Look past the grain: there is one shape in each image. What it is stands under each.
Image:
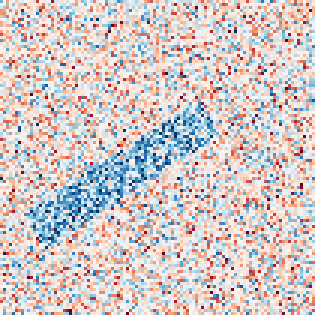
bar
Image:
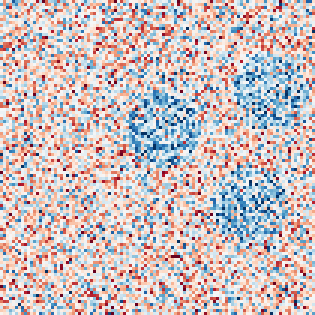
three dots
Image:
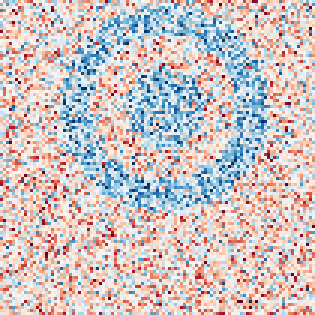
bullseye
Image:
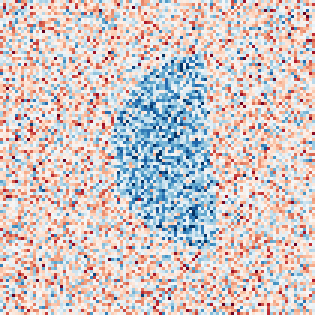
half disc
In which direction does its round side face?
left
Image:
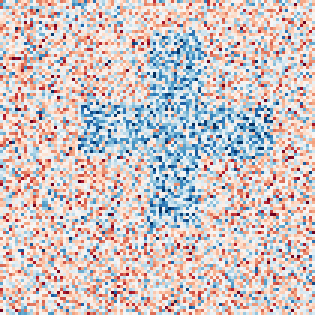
cross
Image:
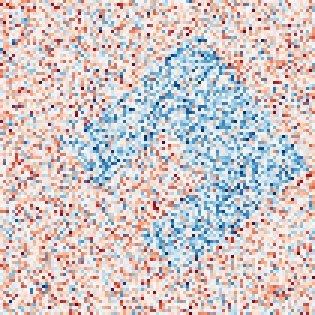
square with a notch
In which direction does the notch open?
down and left
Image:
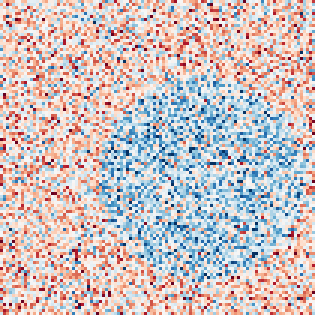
disc
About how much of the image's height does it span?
two thirds
